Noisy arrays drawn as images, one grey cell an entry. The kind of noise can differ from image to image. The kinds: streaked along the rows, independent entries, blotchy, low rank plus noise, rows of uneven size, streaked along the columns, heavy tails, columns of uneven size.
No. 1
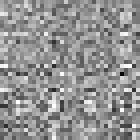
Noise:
low rank plus noise
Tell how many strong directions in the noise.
two
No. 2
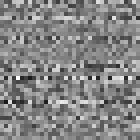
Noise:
rows of uneven size
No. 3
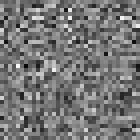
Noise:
low rank plus noise
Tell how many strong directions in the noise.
three or four
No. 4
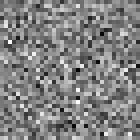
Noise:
independent entries
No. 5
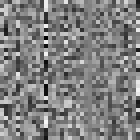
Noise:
columns of uneven size
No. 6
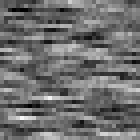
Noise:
streaked along the rows
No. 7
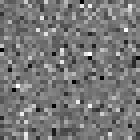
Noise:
heavy tails
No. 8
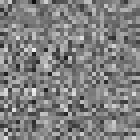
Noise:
low rank plus noise
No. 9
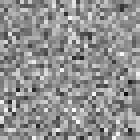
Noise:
independent entries
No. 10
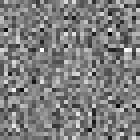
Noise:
low rank plus noise
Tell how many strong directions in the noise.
three or four
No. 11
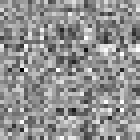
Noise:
low rank plus noise
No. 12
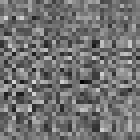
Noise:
low rank plus noise
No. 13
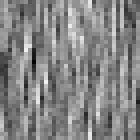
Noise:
streaked along the columns
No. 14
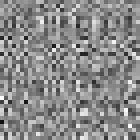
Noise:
low rank plus noise
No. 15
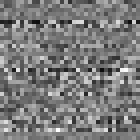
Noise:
rows of uneven size
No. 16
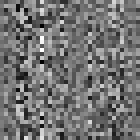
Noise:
columns of uneven size
